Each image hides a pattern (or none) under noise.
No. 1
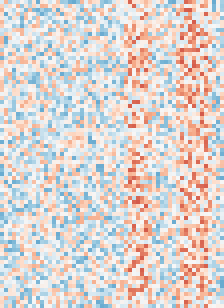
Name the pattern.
bands of columns
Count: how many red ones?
2
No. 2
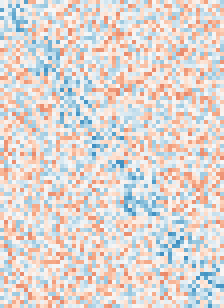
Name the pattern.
blocks along the diagonal
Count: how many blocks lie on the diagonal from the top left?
7
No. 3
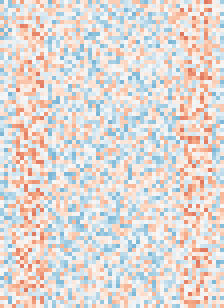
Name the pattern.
bands of columns
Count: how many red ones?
2
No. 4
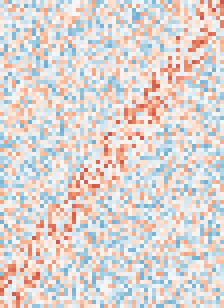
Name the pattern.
a diagonal band
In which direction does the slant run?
bottom left to top right
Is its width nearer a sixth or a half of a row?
a sixth
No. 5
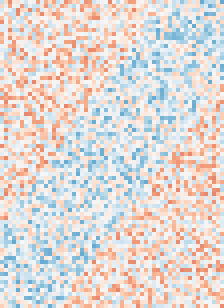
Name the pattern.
a diagonal band
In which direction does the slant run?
bottom left to top right
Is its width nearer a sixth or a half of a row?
a half
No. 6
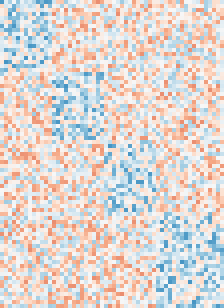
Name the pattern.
blocks along the diagonal
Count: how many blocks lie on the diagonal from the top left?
4
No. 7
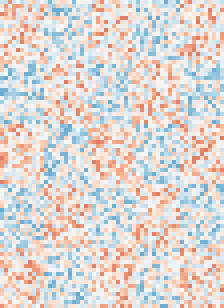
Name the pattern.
a checkerboard
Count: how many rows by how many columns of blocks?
5 by 5
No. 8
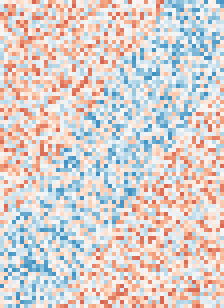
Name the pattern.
a diagonal band
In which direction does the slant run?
bottom left to top right
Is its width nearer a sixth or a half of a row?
a half
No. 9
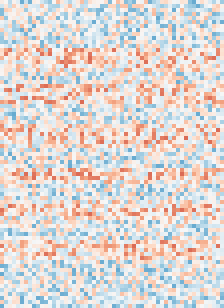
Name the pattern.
bands of rows
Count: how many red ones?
6
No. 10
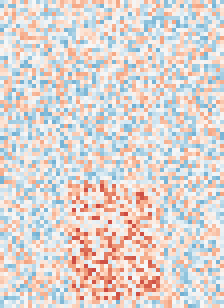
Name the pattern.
one block
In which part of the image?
bottom middle
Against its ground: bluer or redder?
redder
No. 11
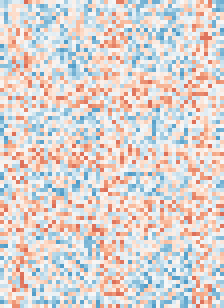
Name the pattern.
bands of rows crossing bands of columns
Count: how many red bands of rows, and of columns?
3 and 3
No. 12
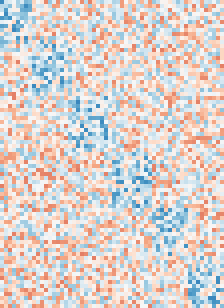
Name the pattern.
blocks along the diagonal
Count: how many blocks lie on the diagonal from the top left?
6
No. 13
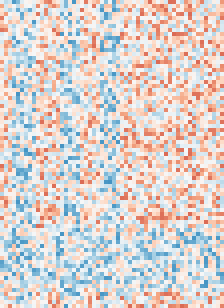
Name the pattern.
bands of rows crossing bands of columns
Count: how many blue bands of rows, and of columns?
1 and 3
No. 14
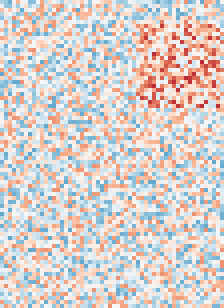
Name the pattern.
one block
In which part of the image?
top right
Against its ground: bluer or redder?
redder
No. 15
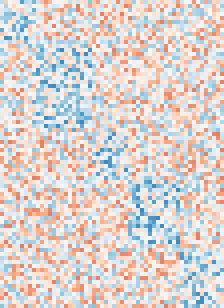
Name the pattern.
blocks along the diagonal
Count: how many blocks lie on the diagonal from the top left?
5
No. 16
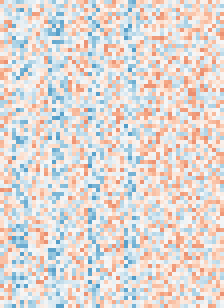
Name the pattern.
bands of columns
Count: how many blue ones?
4
